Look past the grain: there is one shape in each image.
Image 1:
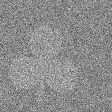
club
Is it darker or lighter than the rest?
lighter
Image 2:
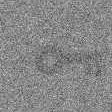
key
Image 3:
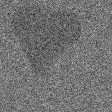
heart
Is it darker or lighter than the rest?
darker
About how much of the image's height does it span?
two thirds
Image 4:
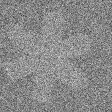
asterisk
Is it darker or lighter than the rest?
lighter
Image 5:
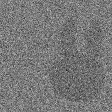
rabbit's head
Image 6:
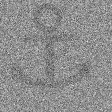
anchor
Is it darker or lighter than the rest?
darker
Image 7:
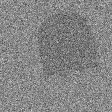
ghost
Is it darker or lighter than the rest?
darker
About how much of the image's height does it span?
two thirds
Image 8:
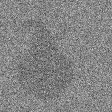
pear
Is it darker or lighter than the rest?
darker
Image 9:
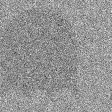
ghost
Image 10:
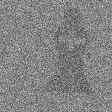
chess bishop
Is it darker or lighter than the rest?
darker
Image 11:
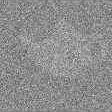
teapot
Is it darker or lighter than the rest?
lighter
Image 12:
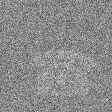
telephone
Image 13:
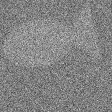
fish
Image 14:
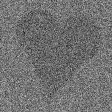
heart
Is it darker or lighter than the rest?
darker
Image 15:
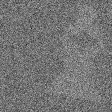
chess bishop
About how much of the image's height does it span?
nearly all
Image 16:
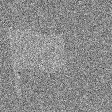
flag
